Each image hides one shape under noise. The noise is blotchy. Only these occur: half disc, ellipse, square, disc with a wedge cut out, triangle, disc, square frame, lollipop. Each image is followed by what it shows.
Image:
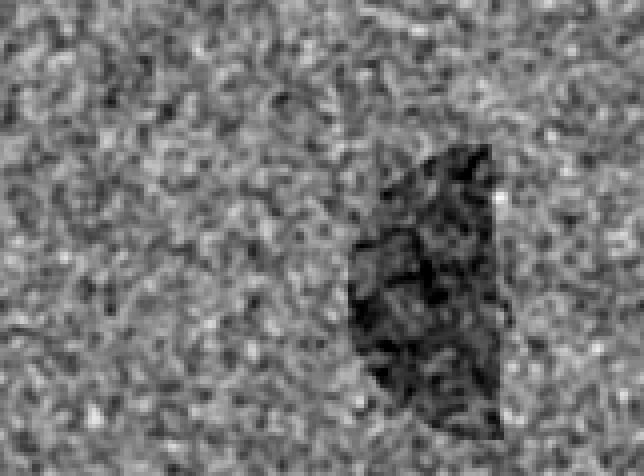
half disc
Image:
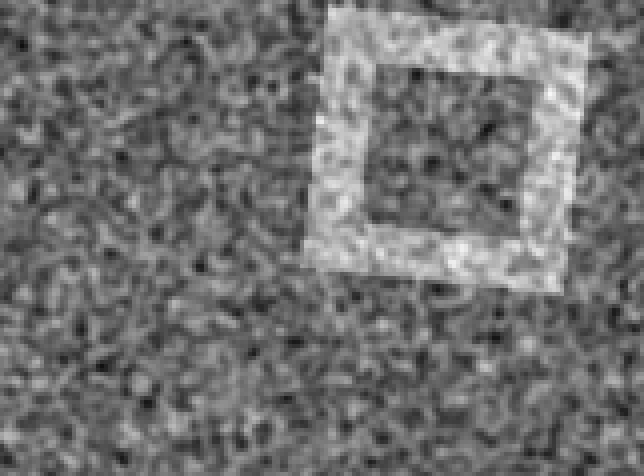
square frame
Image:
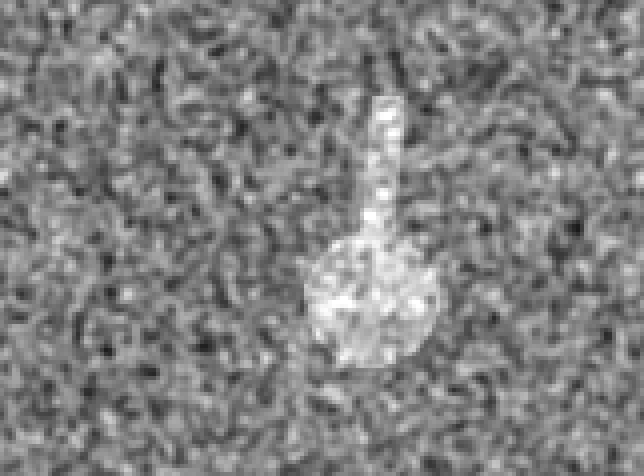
lollipop
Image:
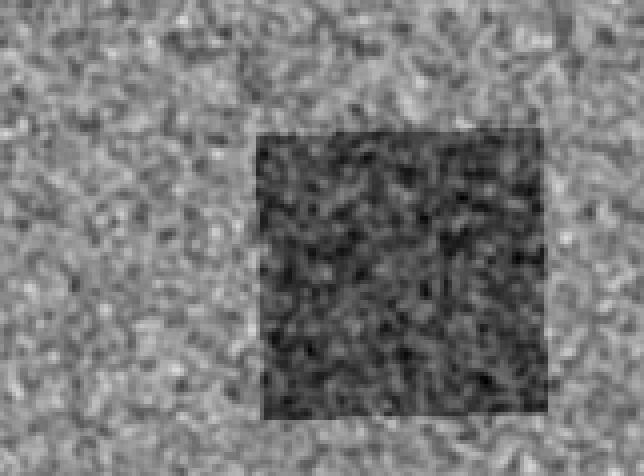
square
